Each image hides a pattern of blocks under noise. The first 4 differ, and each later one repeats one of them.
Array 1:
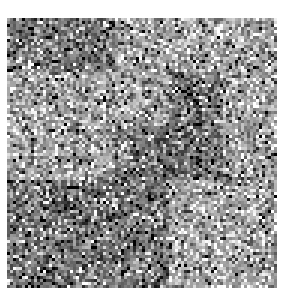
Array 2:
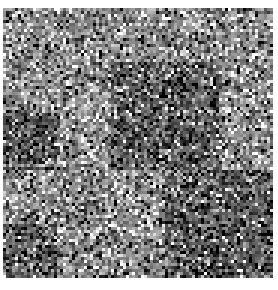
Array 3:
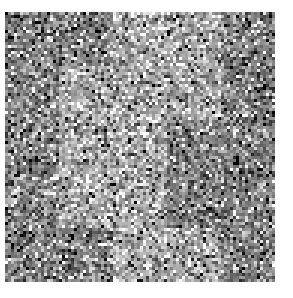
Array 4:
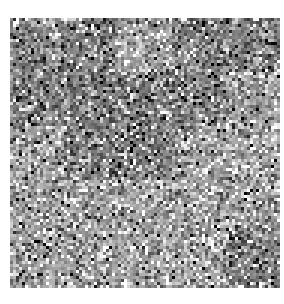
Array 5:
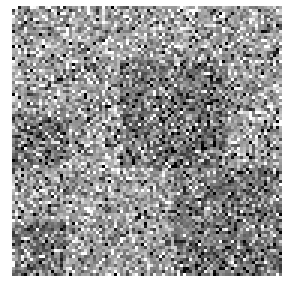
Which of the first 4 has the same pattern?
2
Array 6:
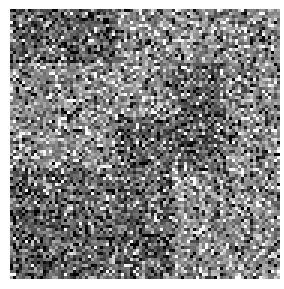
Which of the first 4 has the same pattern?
1
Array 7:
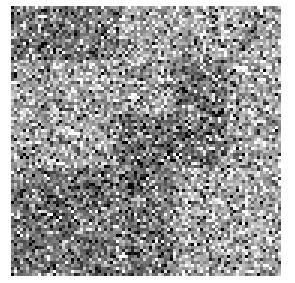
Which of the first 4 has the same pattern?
1
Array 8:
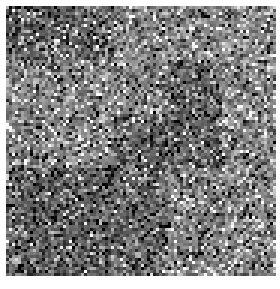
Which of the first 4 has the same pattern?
1
